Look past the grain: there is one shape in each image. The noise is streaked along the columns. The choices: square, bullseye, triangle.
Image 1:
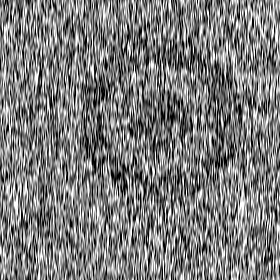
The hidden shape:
bullseye
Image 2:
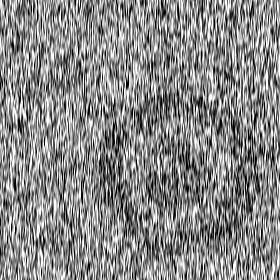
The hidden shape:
bullseye
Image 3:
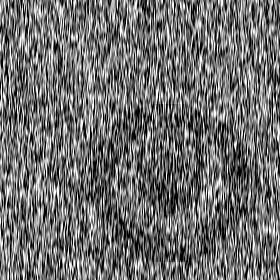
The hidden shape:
bullseye
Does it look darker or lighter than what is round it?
darker
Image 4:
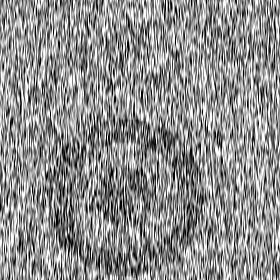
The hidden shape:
bullseye
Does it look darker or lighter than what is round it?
darker
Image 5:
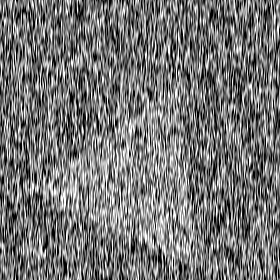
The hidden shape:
triangle
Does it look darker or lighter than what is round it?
lighter
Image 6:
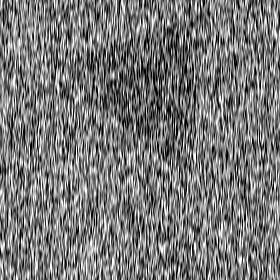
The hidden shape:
triangle
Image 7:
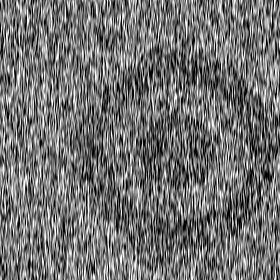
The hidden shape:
bullseye
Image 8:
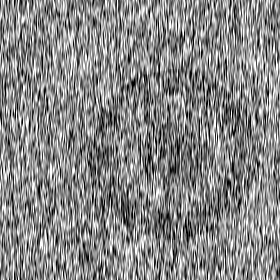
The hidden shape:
bullseye
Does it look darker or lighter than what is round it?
darker
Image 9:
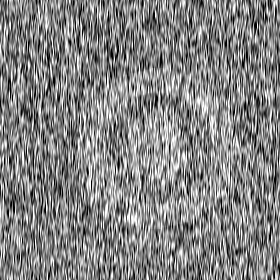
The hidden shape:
bullseye
